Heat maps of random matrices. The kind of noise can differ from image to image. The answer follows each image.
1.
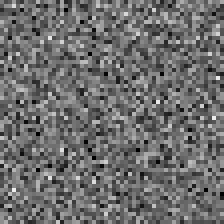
independent entries
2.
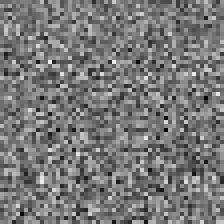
low rank plus noise
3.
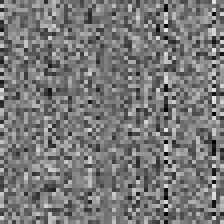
columns of uneven size
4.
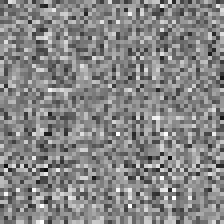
low rank plus noise
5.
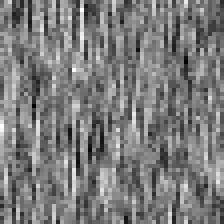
streaked along the columns
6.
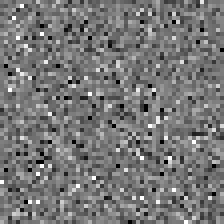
heavy tails
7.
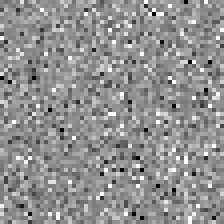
heavy tails
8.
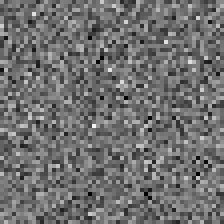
independent entries
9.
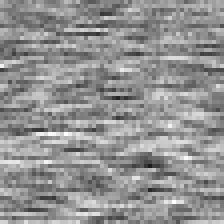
streaked along the rows
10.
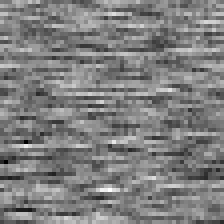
streaked along the rows
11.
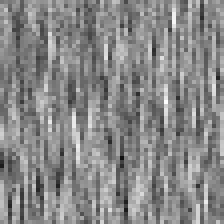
streaked along the columns
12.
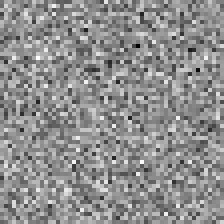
independent entries
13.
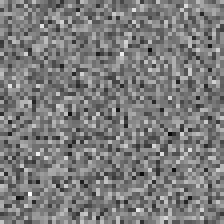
independent entries
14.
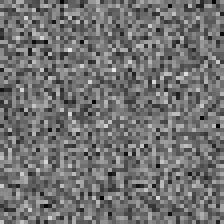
independent entries
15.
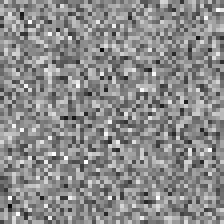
independent entries
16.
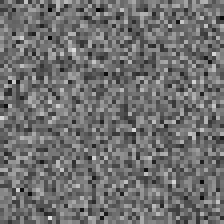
independent entries
